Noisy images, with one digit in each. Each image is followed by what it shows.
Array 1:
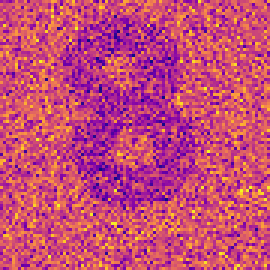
8
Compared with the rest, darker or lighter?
darker
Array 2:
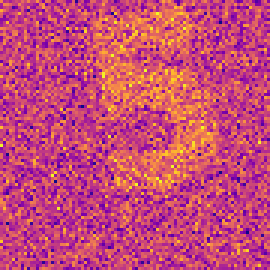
5
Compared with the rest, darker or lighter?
lighter
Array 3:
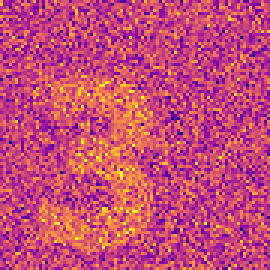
3
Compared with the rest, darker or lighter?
lighter
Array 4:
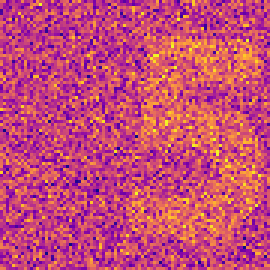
5
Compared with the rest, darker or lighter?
lighter
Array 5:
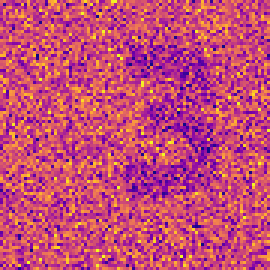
3
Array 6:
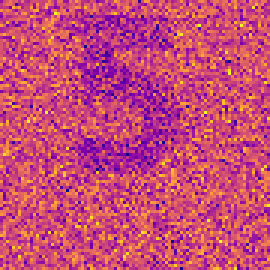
5
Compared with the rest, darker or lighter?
darker
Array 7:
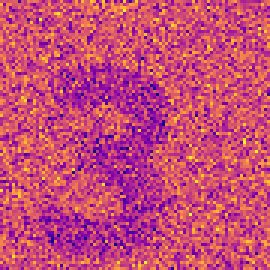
3
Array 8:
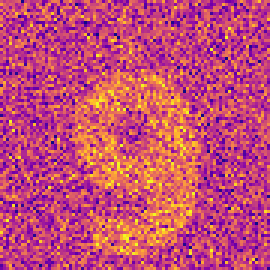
9
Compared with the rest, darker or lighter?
lighter
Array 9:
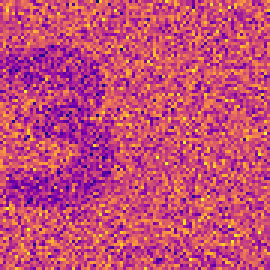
3
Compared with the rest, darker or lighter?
darker
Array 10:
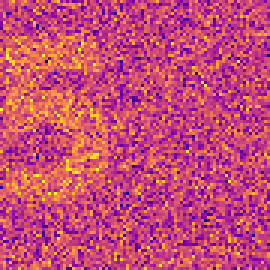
5
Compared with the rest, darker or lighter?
lighter
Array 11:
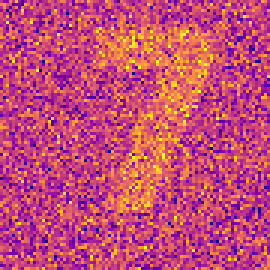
7
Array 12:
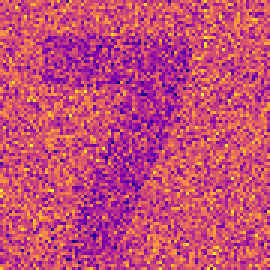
7
